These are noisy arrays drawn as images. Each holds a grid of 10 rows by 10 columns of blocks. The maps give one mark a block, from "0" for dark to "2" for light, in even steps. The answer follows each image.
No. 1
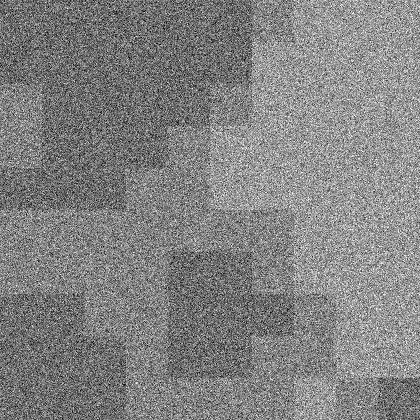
0000001222
0000002222
1000012222
1000122222
0001122222
1111111222
1111001222
0011000122
0001001122
0001111210
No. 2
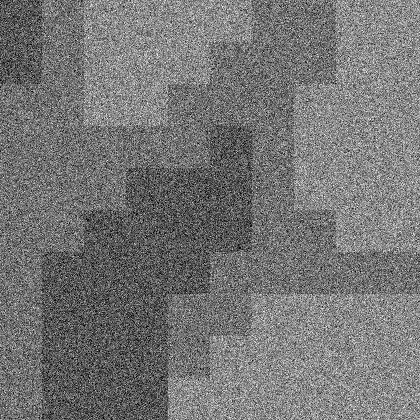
0122221122
0122211122
1122111222
1111101222
1110001222
1100001122
1000011111
1000112222
1000122222
1000222222
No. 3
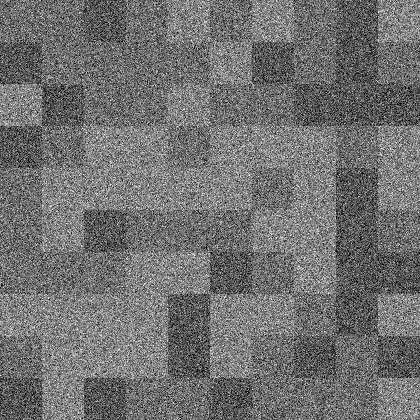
1101212102
0111120101
2011211000
0122122212
1222221202
1201112201
1112201200
2222022102
1222021010
0201101112
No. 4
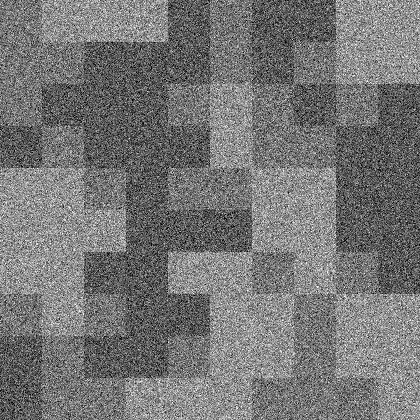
1222010022
1100010122
1000121010
0100021100
2210112200
2220002200
2200221210
1210022122
0100122122
0112221112
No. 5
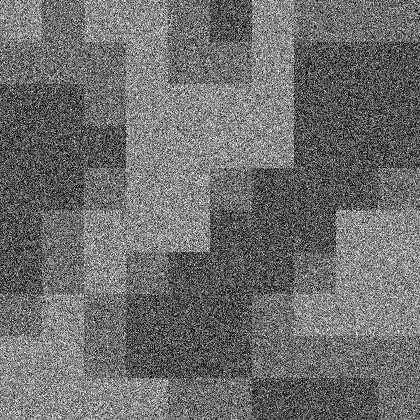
2122102111
1112112000
0012222000
0002222000
0012210001
0122200022
0121000122
1210001222
2210001111
2222110001
